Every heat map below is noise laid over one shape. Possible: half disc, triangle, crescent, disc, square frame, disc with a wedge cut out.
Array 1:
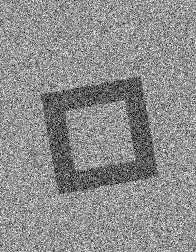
square frame
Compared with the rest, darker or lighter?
darker
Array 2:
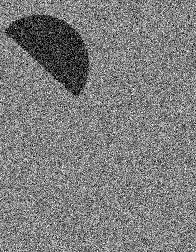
half disc
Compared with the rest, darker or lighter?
darker
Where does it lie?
top left
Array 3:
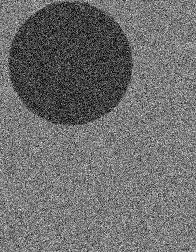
disc
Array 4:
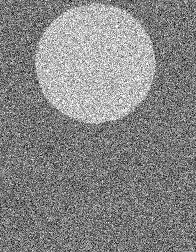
disc
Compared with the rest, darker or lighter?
lighter
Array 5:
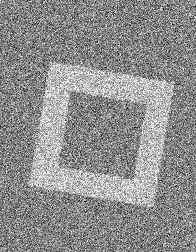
square frame
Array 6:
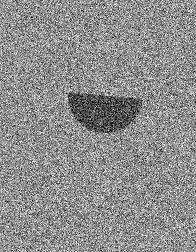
half disc
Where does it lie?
centre
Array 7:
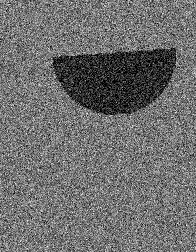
half disc
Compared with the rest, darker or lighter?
darker
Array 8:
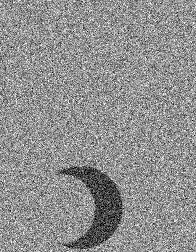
crescent
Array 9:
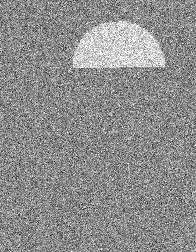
half disc
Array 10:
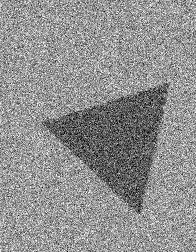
triangle
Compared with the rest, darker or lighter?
darker
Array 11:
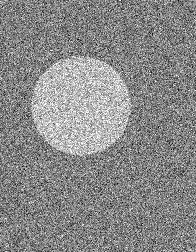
disc
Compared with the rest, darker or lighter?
lighter
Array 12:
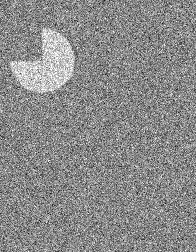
disc with a wedge cut out
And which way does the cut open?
up and left
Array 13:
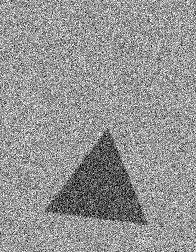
triangle
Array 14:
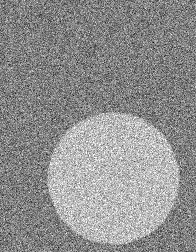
disc
